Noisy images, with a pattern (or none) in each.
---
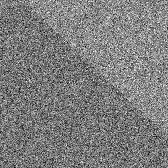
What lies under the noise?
a sharp edge
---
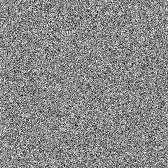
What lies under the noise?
only noise
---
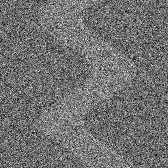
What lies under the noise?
a wavy band
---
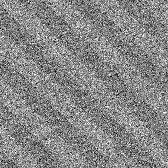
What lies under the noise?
diagonal stripes
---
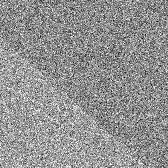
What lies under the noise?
a sharp edge
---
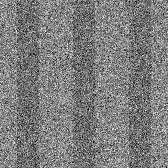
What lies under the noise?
vertical stripes
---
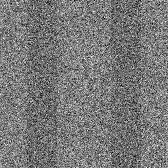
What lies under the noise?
vertical stripes
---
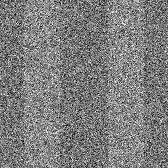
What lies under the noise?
vertical stripes
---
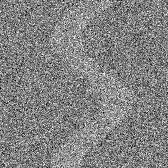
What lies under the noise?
a wavy band
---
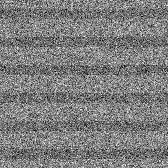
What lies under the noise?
horizontal stripes
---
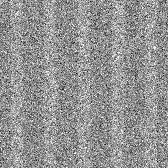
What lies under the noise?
vertical stripes
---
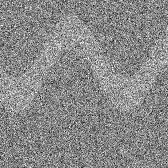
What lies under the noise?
a wavy band
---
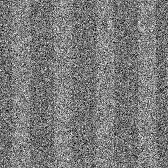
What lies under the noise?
vertical stripes
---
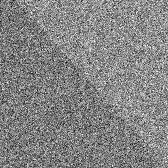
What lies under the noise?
a sharp edge
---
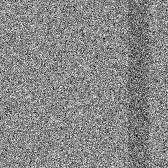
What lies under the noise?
one vertical stripe
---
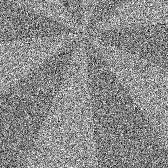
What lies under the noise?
spokes from one point
